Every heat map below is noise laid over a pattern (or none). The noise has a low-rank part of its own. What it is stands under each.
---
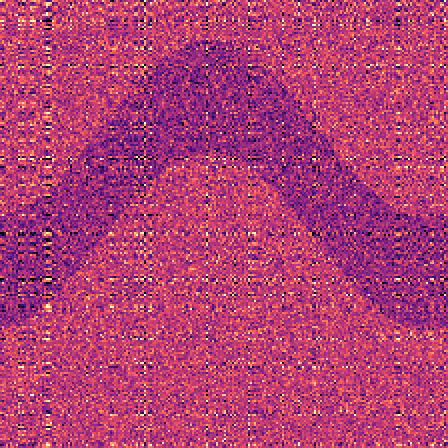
a wavy band
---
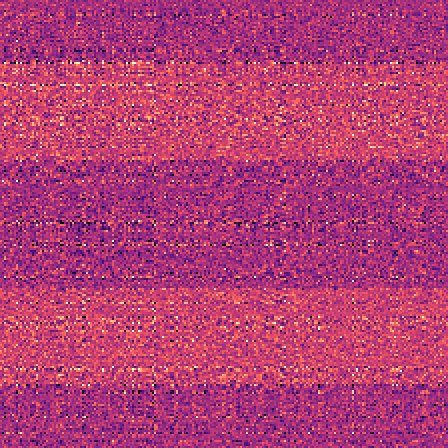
horizontal stripes
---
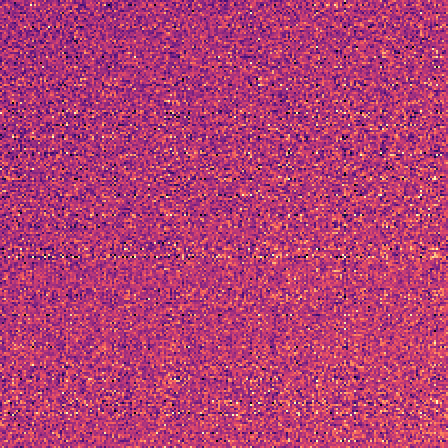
a smooth slope
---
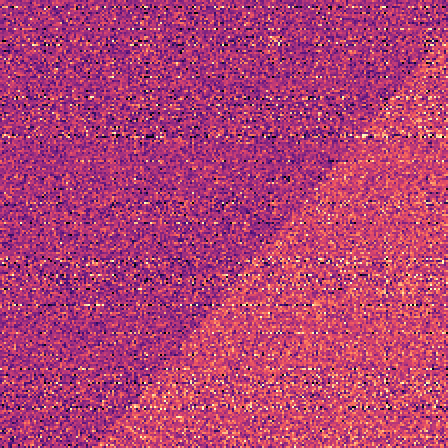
a sharp edge
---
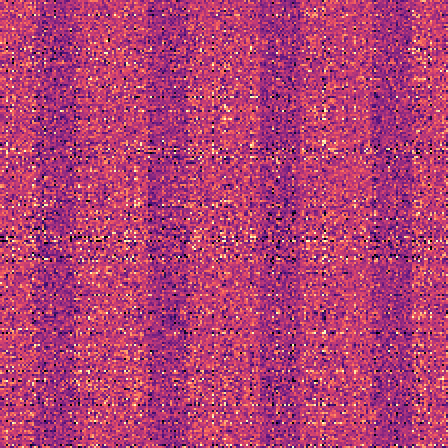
vertical stripes
